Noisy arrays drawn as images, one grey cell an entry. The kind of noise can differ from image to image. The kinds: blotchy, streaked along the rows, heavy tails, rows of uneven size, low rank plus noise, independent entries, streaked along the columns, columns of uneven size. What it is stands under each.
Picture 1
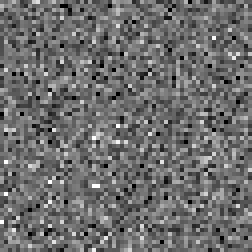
heavy tails
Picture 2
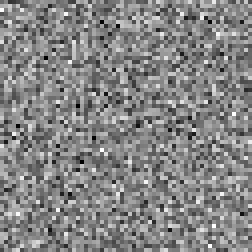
independent entries
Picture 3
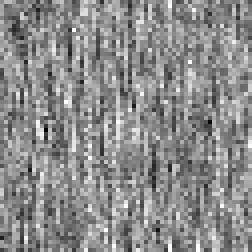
streaked along the columns
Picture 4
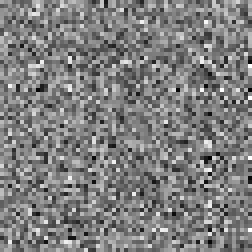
low rank plus noise
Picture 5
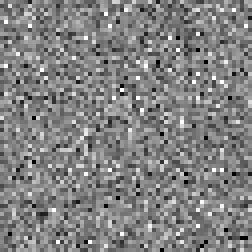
heavy tails
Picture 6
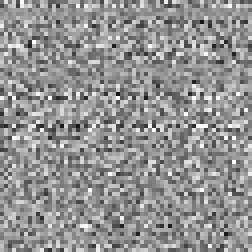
rows of uneven size
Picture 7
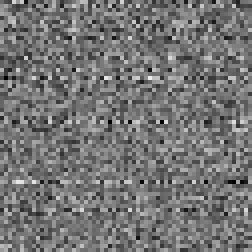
rows of uneven size
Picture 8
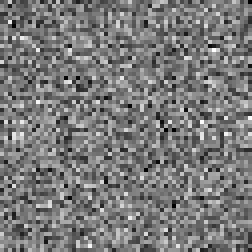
low rank plus noise
